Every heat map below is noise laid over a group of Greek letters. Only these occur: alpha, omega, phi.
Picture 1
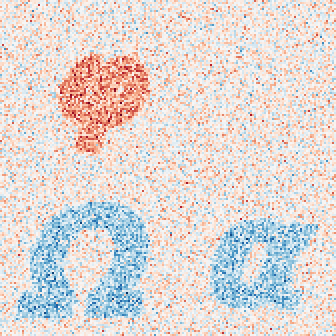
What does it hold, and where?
top left: red phi; bottom left: blue omega; bottom right: blue alpha
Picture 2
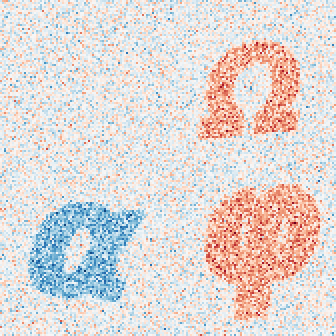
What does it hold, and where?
top right: red omega; bottom left: blue alpha; bottom right: red phi
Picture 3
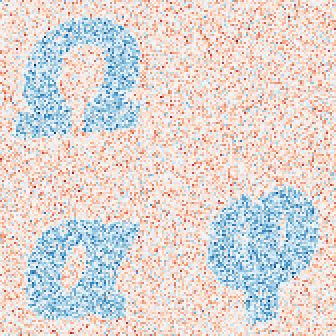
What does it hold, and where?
top left: blue omega; bottom left: blue alpha; bottom right: blue phi
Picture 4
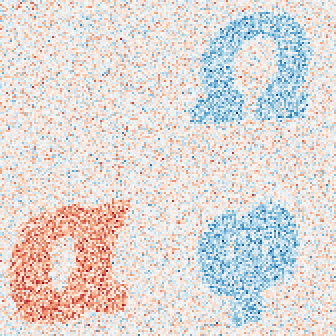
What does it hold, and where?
top right: blue omega; bottom left: red alpha; bottom right: blue phi
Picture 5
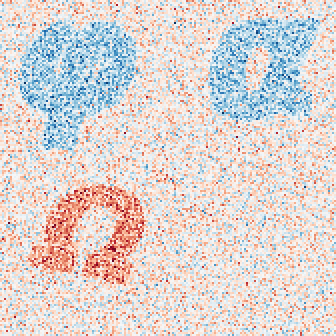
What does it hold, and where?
top left: blue phi; top right: blue alpha; bottom left: red omega
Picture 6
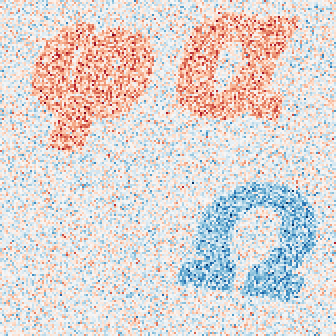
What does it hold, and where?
top left: red phi; top right: red alpha; bottom right: blue omega
